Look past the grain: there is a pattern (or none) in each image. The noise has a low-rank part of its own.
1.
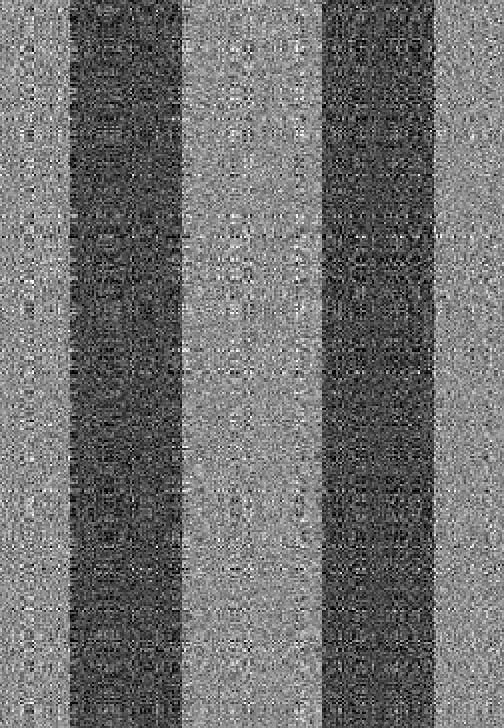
vertical stripes
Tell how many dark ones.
2
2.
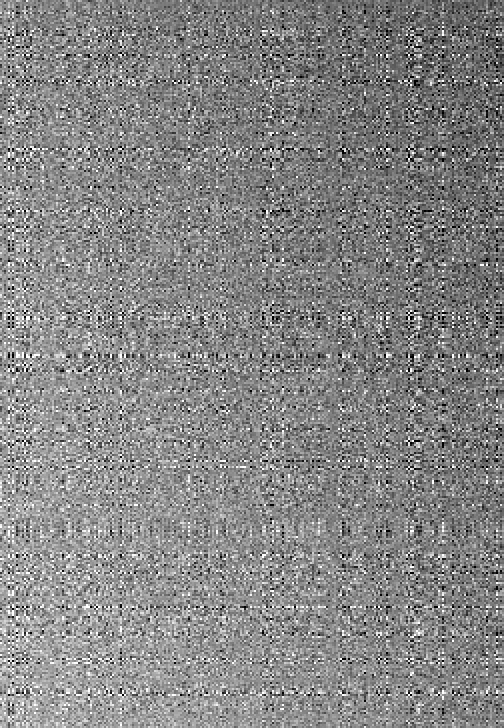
a smooth slope
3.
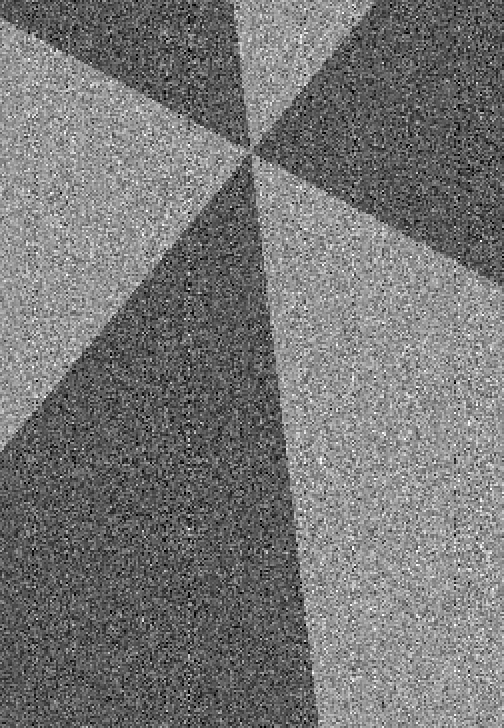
spokes from one point
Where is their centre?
top middle
